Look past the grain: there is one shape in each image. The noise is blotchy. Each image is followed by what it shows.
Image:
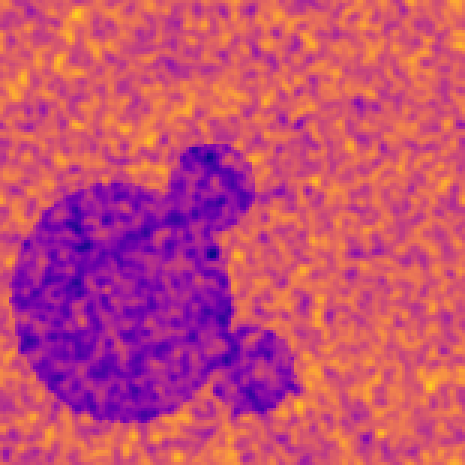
bear's head
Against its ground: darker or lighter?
darker
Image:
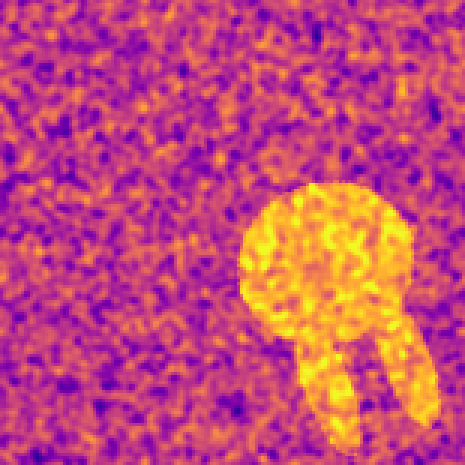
rabbit's head
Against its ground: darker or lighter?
lighter
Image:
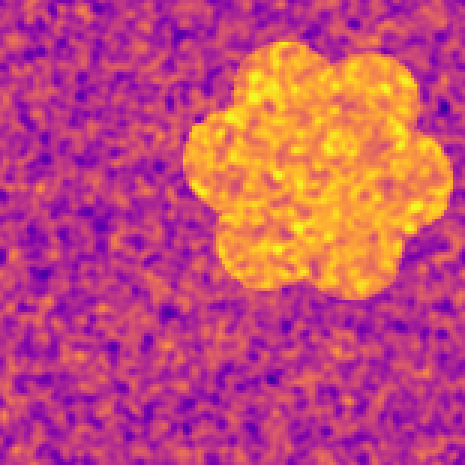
flower
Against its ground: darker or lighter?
lighter
